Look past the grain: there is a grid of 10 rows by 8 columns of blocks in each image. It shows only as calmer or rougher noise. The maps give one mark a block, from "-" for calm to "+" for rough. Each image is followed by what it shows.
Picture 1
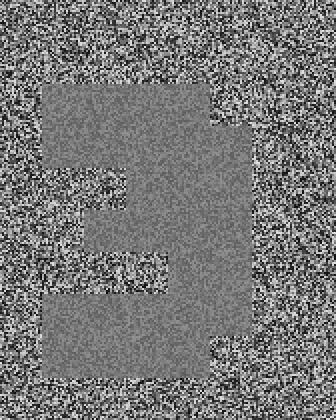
++++++++
++++++++
+----+++
+-----++
+++---++
++----++
++++--++
+-----++
+----+++
++++++++
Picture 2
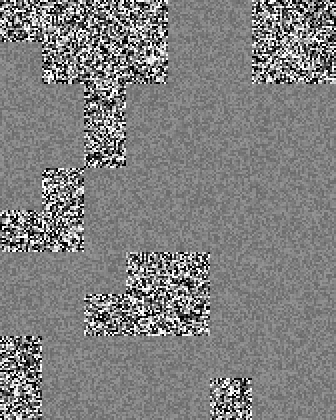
++++--++
-+++--++
--+-----
--+-----
-+------
++------
---++---
--+++---
+-------
+----+--
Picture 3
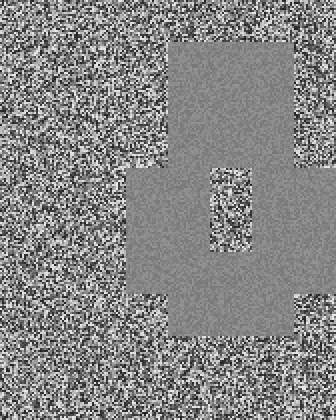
++++++++
++++---+
++++---+
++++---+
+++--+--
+++--+--
+++-----
++++---+
++++++++
++++++++
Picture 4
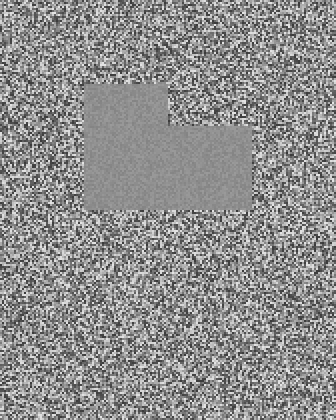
++++++++
++++++++
++--++++
++----++
++----++
++++++++
++++++++
++++++++
++++++++
++++++++
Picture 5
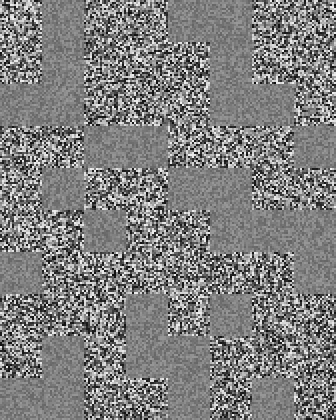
+-++--++
+-+++-++
--+++--+
++--+++-
+-++--++
++-++---
-++++++-
+++-+-++
+-+--+++
--++-+-+
